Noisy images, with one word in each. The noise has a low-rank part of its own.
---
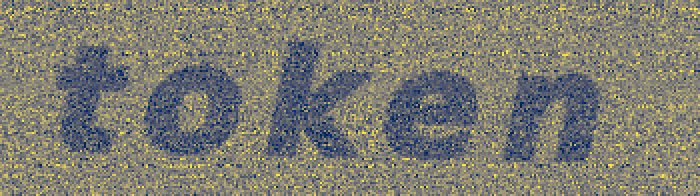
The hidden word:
token
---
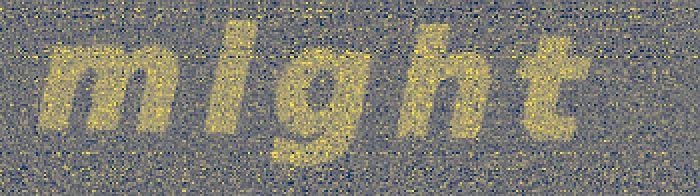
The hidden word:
might
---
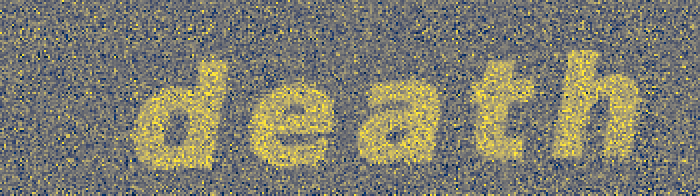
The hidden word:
death
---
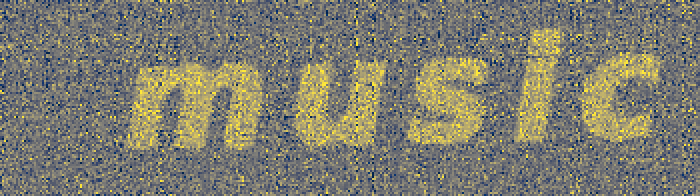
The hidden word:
music
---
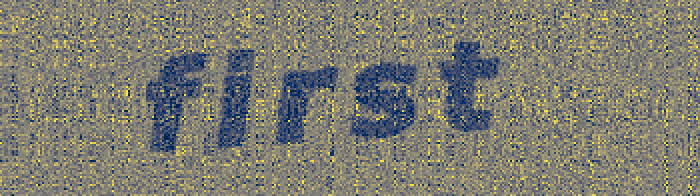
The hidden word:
first
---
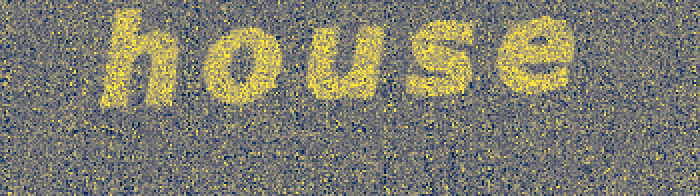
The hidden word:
house
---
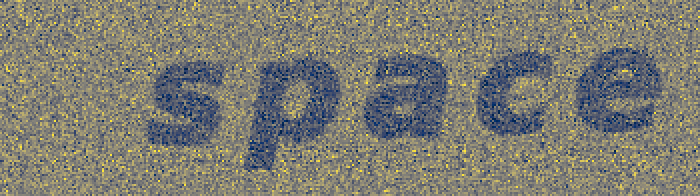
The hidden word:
space
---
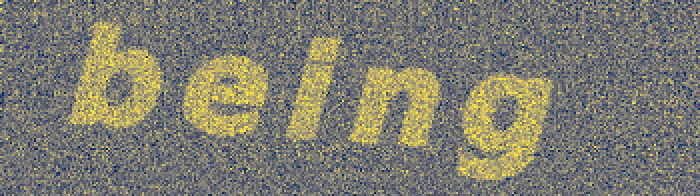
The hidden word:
being
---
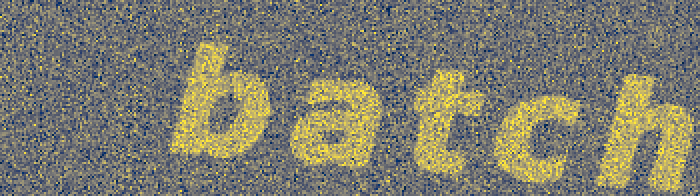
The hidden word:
batch
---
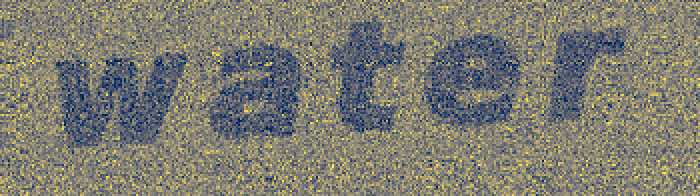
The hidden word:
water
